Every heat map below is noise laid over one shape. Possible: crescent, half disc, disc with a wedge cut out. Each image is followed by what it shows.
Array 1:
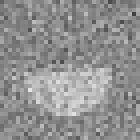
half disc
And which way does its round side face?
down
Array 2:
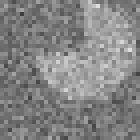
disc with a wedge cut out
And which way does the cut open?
up and left
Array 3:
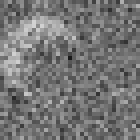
crescent
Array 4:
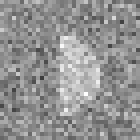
half disc
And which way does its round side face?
right
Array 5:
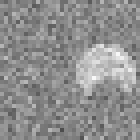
disc with a wedge cut out
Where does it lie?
middle right
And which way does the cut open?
down
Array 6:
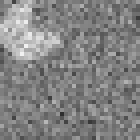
disc with a wedge cut out
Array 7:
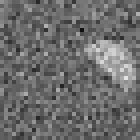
half disc
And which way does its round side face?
up and right
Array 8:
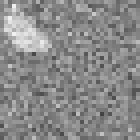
half disc
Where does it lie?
top left
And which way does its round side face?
down and left
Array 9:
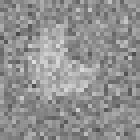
disc with a wedge cut out
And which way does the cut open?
up and right
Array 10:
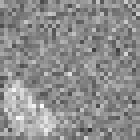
half disc
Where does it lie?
bottom left
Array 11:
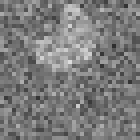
disc with a wedge cut out
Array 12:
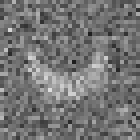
crescent
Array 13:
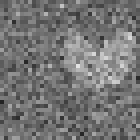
disc with a wedge cut out
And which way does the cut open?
up
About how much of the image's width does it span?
half
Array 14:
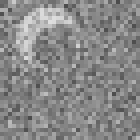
crescent
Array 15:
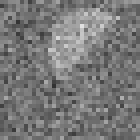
half disc
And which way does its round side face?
up and left
